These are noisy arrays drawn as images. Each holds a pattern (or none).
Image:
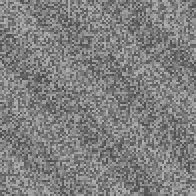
diagonal stripes
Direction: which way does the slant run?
top left to bottom right
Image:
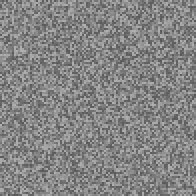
only noise
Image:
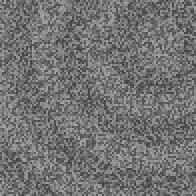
rings round one point
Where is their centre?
top right
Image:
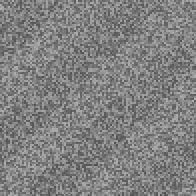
diagonal stripes
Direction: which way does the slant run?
bottom left to top right
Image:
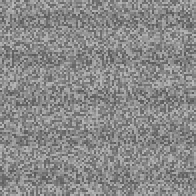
horizontal stripes
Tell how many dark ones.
5
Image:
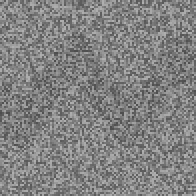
a wavy band
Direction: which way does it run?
left to right
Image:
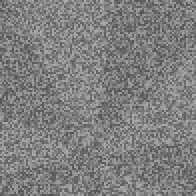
spokes from one point
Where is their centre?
bottom middle
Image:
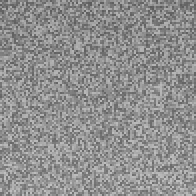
a smooth slope
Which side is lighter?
bottom
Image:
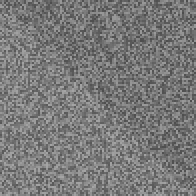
a sharp edge
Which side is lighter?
bottom left
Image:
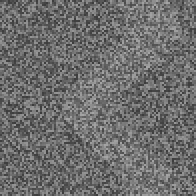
a wavy band
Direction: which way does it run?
top to bottom
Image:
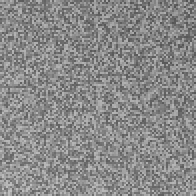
a smooth slope
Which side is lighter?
bottom left
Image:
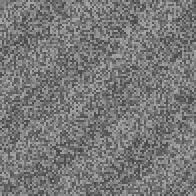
diagonal stripes
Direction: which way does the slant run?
bottom left to top right
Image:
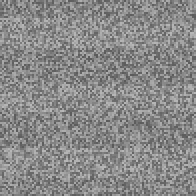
horizontal stripes
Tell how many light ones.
3
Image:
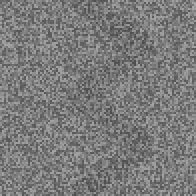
a wavy band
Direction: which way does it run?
top to bottom
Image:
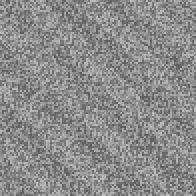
diagonal stripes
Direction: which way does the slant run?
top left to bottom right
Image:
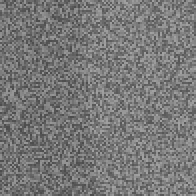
a sharp edge
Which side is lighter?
right
